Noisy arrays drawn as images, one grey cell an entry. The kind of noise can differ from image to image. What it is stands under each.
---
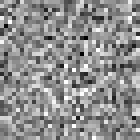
low rank plus noise
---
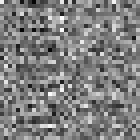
low rank plus noise
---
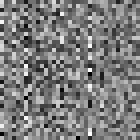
columns of uneven size
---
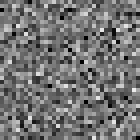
independent entries
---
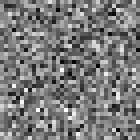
independent entries
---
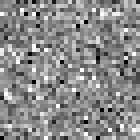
heavy tails
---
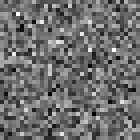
independent entries
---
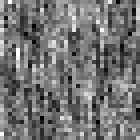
streaked along the columns
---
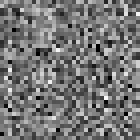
low rank plus noise
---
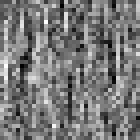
streaked along the columns
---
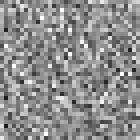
independent entries
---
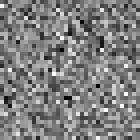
independent entries
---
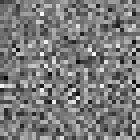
low rank plus noise
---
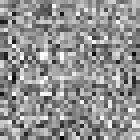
low rank plus noise
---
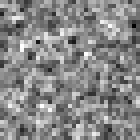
blotchy
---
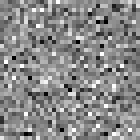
heavy tails
